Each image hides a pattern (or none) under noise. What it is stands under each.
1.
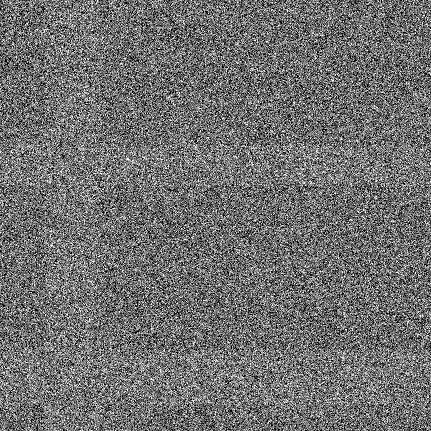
bands of rows crossing bands of columns
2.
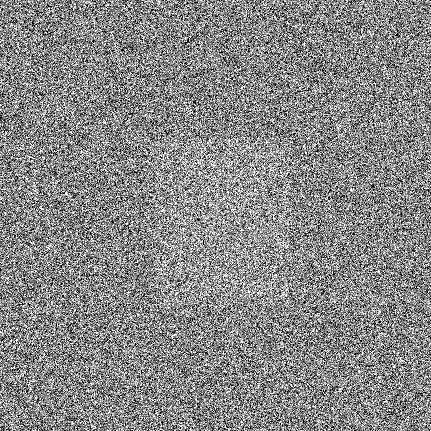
one block
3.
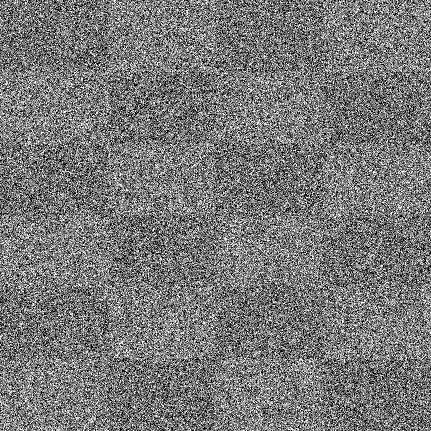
a checkerboard
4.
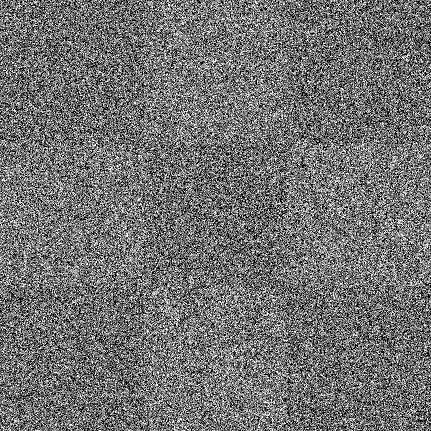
a checkerboard
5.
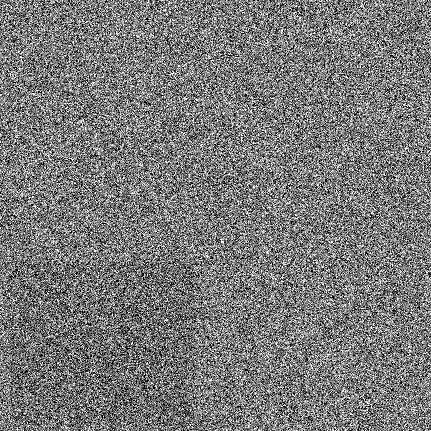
one block
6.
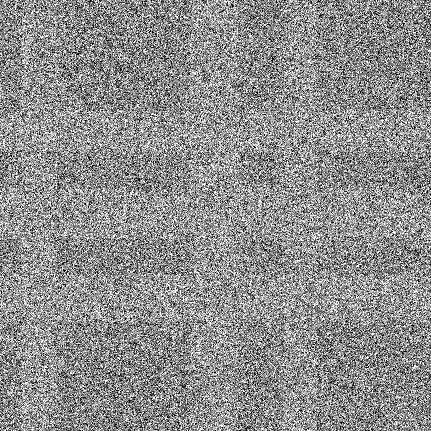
bands of rows crossing bands of columns
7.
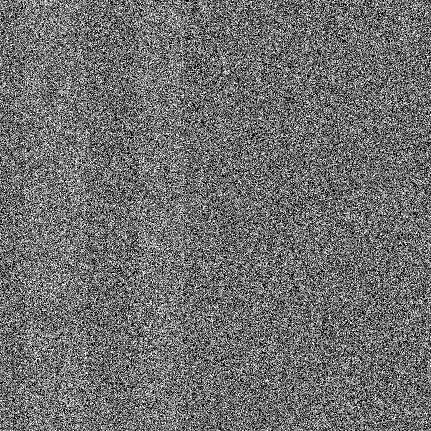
bands of columns
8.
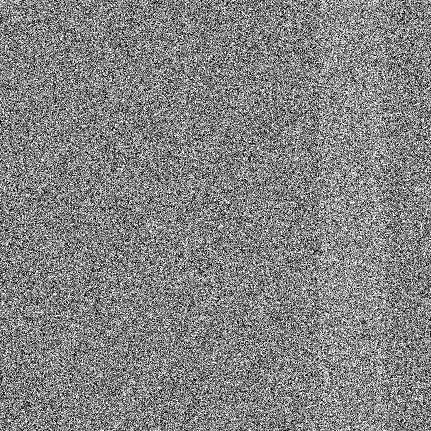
one band of columns
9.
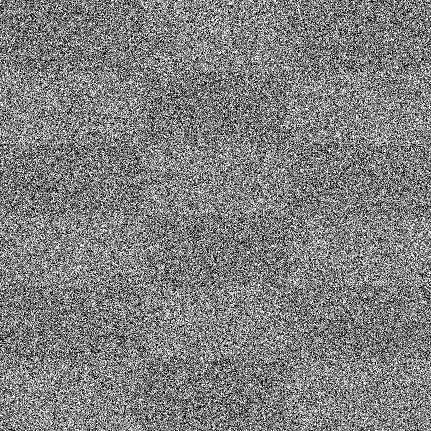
a checkerboard
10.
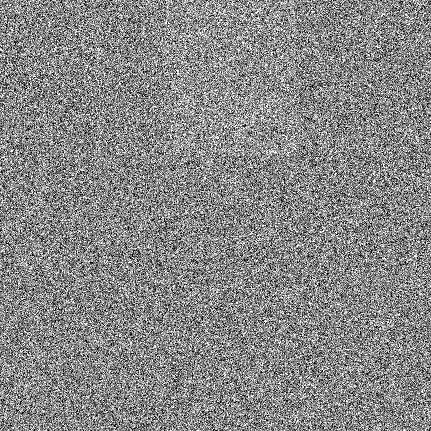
one block
